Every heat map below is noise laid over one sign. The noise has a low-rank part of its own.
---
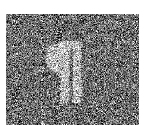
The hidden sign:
pilcrow
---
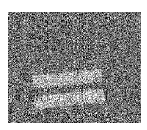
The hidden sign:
equals sign
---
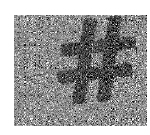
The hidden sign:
hash sign
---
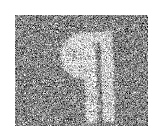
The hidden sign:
pilcrow
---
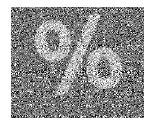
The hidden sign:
percent sign
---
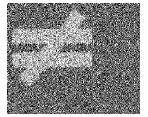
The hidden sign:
not-equal sign
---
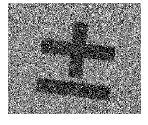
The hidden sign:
plus-minus sign
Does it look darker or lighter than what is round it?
darker
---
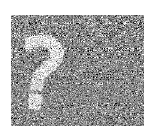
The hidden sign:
question mark
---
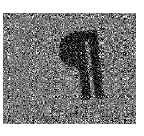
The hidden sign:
pilcrow
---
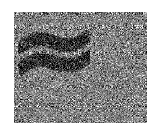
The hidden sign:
approximately sign
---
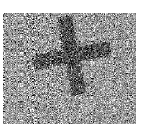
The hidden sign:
plus sign
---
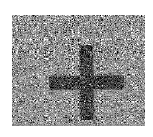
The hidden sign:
plus sign
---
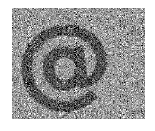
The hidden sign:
at sign
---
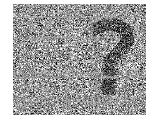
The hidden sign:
question mark
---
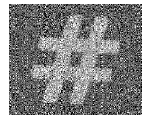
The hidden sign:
hash sign
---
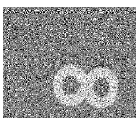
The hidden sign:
infinity sign
